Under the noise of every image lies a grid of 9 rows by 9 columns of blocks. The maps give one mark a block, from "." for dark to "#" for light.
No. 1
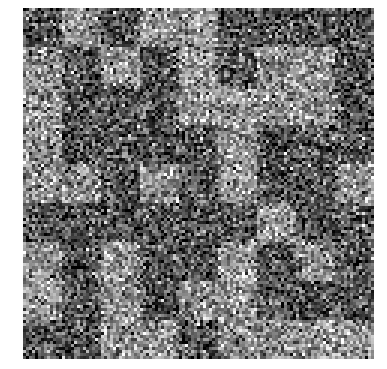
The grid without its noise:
. # . # # . . . .
# . # . # . # # .
# . . . # # # # .
# . . . . # . . .
# # . # . # . . #
. . . . . . # . .
# . # . . # . # .
# . # . # # . . .
. . # # . # # # #
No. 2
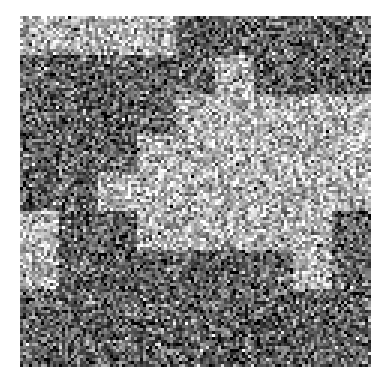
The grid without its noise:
# # # # . . . . .
. . . . . # . . .
. . . . # # # # #
. . . # # # # # #
. . # # # # # # #
# . . # # # # # .
# . . . . . . # .
. . . . . . . . .
. . . . . . . . .
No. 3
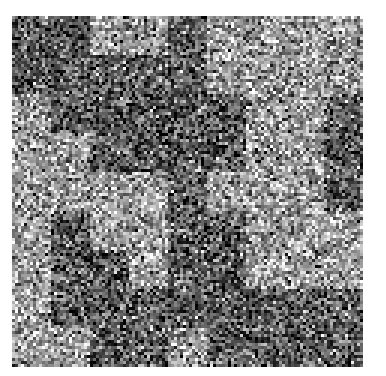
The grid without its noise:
. . # # . # # # #
. . . . . # # # #
# . . . . . # # .
# # . . . . # # .
# # # # . # # # .
# . # # . . # # #
# . . # . . # # #
# . . . . . . . .
# # . . # . . . .
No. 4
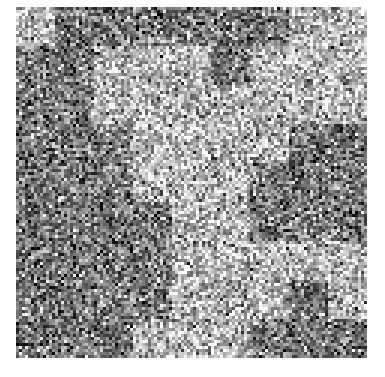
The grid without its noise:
# . . . . . . # #
. . # # # . # # #
. . # # # # # # #
. . . # # # # . .
. . . # # # . . .
. . . . # # . . .
. . . . # # # # #
. . . . # # # . #
. . . # # # . . .
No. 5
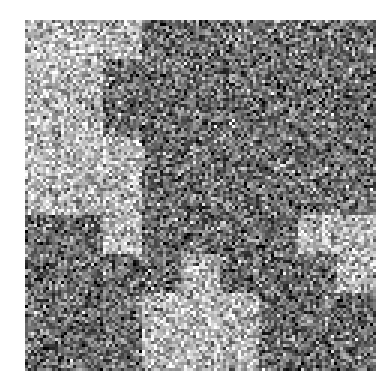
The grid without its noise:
# # # . . . . . .
# # . . . . . . .
# # . . . . . . .
# # # . . . . . .
# # # . . . . . .
. . # . . . . # #
. . . . # . . . #
. . . # # # . . .
. . . # # # . . .
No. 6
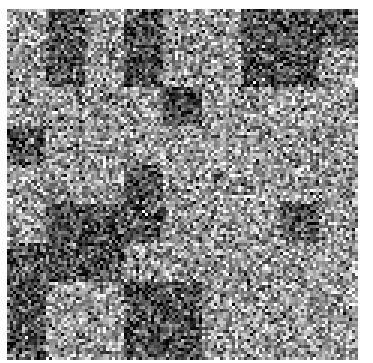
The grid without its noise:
# . # . # # . . .
# . # . # # . . #
# # # # . # # # #
. # # # # # # # #
# # # . # # # # #
# . . . # # # . #
. . . # # # # # #
. # # . . # # # #
. # # . . # # # #
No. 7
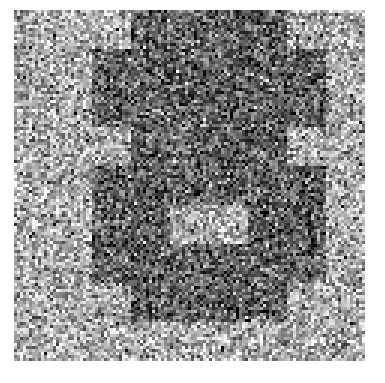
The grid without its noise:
# # # . . . . # #
# # . . . . . . #
# # . . . . . . #
# # # . . . . # #
# # . . . . . . #
# # . . # # . . #
# # . . . . . . #
# # # . . . . # #
# # # # # # # # #
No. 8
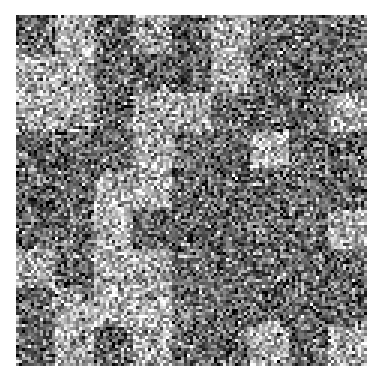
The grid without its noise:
. # . # . # . . .
# # . . . # . . .
# # . # # . . . #
. . . # . . # . .
. . # # . . . . .
. . # . . . . . #
# . # # . . . . .
. # # # . . . . .
. # . # . . # . #
